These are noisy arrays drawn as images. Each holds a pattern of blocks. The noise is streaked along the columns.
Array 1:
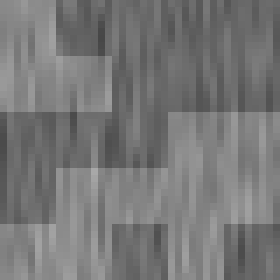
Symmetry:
no symmetry
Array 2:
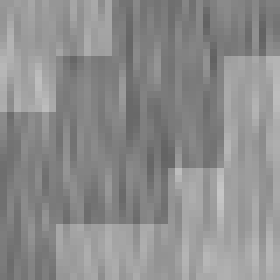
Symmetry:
mirrored about the diagonal from the top left
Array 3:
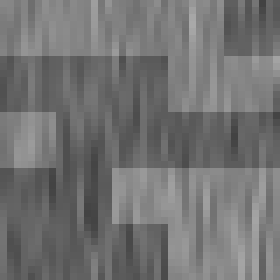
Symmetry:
no symmetry
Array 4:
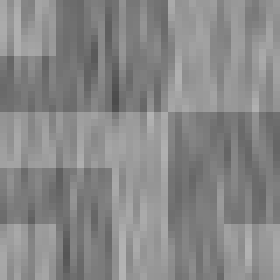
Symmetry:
mirrored about the diagonal from the bottom left
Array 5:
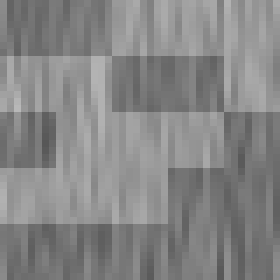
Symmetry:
no symmetry
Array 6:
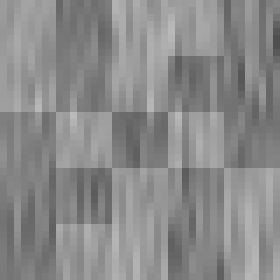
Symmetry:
the same after a half turn
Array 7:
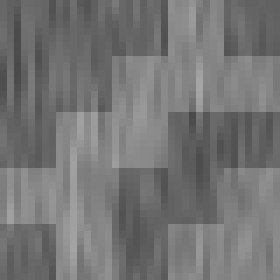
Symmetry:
mirrored about the diagonal from the top left
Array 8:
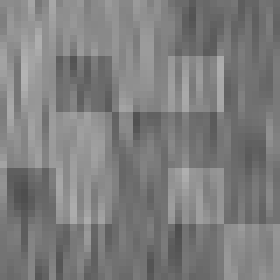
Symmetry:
mirrored about the diagonal from the top left
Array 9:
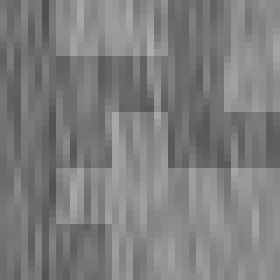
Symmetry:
no symmetry
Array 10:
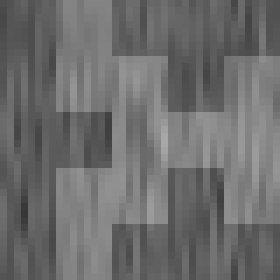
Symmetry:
top and bottom mirror each other
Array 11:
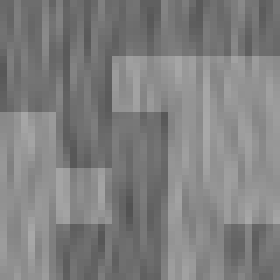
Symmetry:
no symmetry
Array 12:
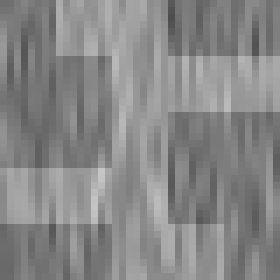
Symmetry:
the same after a half turn
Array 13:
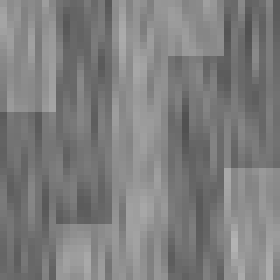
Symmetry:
the same after a half turn
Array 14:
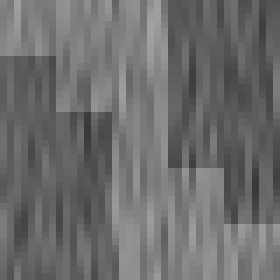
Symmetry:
the same after a half turn
